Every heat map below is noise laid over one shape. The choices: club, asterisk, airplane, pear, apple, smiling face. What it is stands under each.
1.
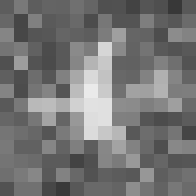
airplane
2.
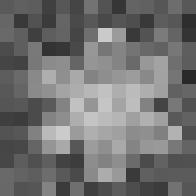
asterisk
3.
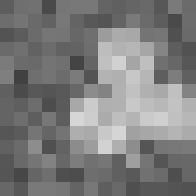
club
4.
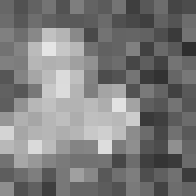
club
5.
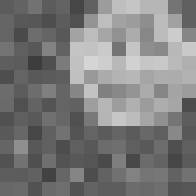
smiling face
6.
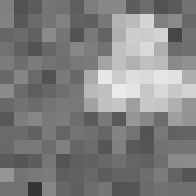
club
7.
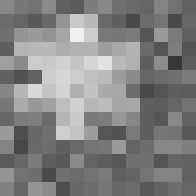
asterisk
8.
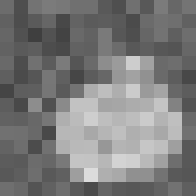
apple
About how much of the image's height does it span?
two thirds
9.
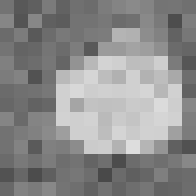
apple
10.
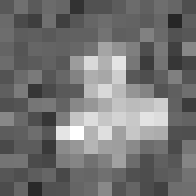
club
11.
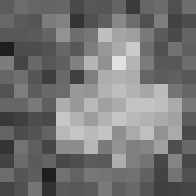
club
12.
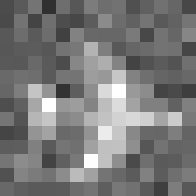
airplane
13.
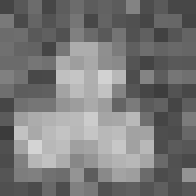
club
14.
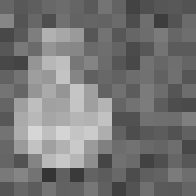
pear
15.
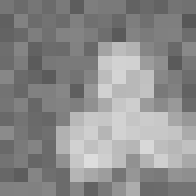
club
